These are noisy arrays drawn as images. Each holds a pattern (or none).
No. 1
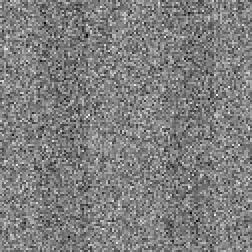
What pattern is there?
vertical stripes
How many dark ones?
2
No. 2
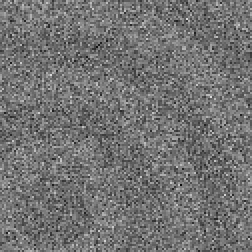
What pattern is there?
rings round one point
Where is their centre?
bottom left
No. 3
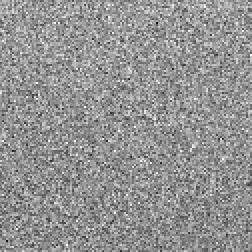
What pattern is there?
a smooth slope
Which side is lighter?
top
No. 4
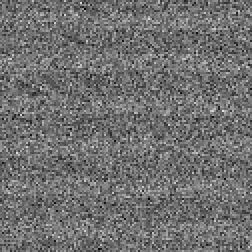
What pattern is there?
horizontal stripes
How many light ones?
6
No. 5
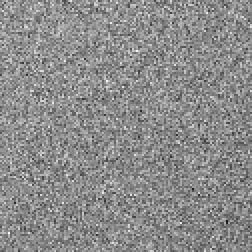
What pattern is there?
a smooth slope
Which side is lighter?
top left
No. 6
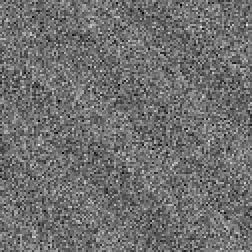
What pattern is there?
diagonal stripes
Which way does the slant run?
top left to bottom right
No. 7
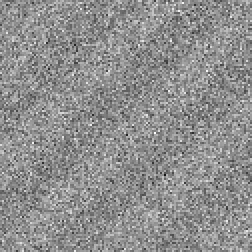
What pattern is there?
diagonal stripes
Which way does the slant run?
bottom left to top right
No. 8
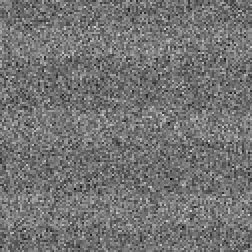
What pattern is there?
horizontal stripes
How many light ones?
3
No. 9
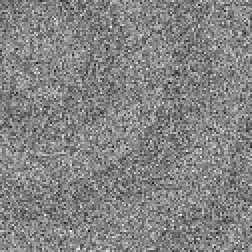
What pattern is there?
rings round one point
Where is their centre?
top left
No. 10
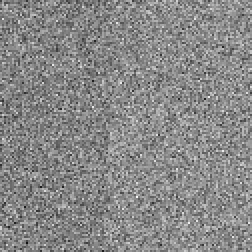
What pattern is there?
a sharp edge
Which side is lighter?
right
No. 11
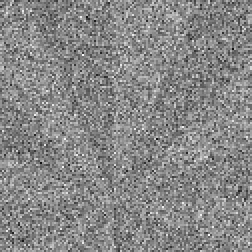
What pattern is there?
spokes from one point
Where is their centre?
bottom middle
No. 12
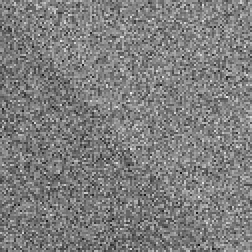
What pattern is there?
a sharp edge
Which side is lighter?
top right
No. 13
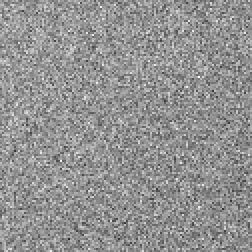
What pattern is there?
a smooth slope
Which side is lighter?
top left
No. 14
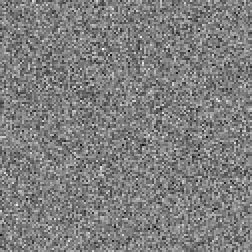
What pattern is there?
only noise
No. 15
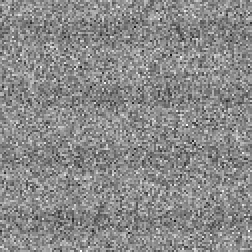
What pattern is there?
horizontal stripes
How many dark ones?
4
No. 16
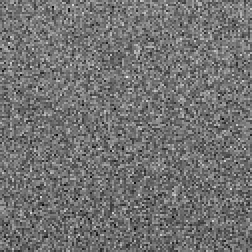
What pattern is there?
a smooth slope
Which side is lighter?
top
